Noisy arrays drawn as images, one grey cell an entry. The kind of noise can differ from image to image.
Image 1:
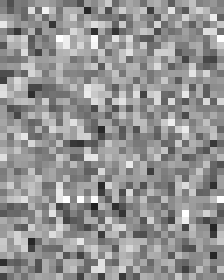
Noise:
low rank plus noise
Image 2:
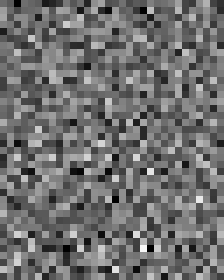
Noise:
low rank plus noise
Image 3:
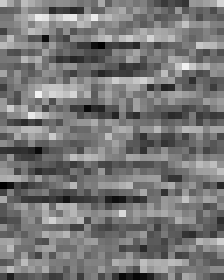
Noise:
streaked along the rows
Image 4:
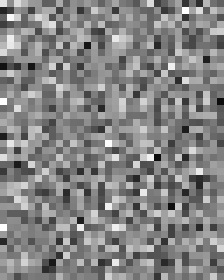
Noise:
low rank plus noise
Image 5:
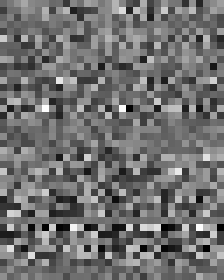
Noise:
rows of uneven size
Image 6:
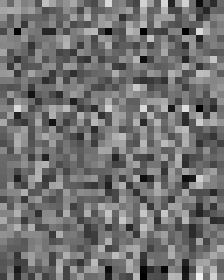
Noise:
low rank plus noise
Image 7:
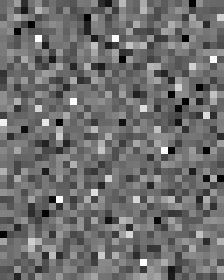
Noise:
heavy tails
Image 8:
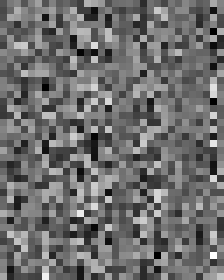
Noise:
columns of uneven size
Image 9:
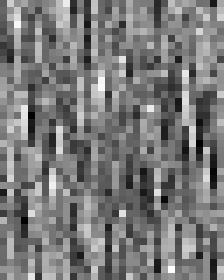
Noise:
streaked along the columns
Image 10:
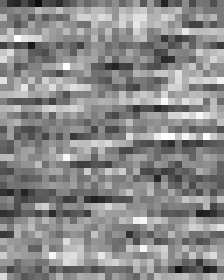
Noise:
streaked along the rows
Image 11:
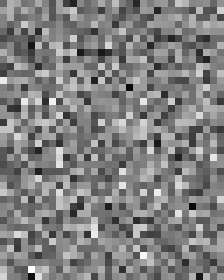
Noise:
independent entries
